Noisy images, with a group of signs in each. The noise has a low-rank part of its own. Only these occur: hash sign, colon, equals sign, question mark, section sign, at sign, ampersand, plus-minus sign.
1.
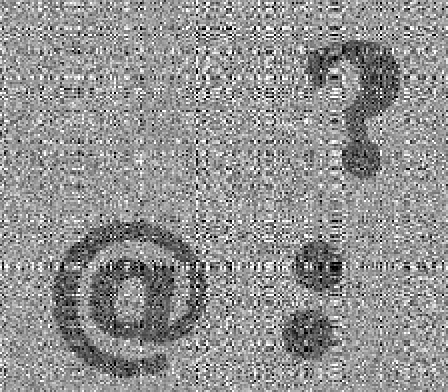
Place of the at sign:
bottom left
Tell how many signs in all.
3
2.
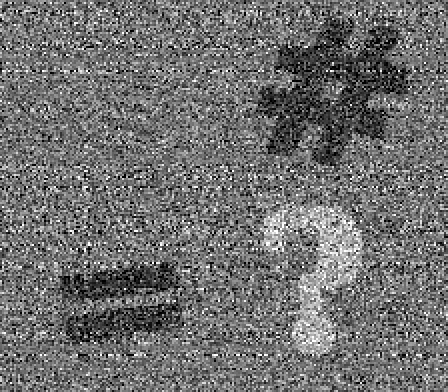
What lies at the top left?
nothing
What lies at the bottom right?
question mark
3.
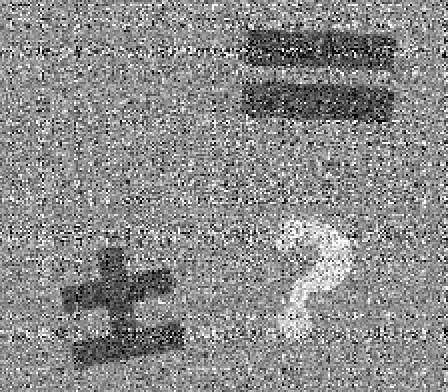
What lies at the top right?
equals sign
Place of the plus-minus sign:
bottom left
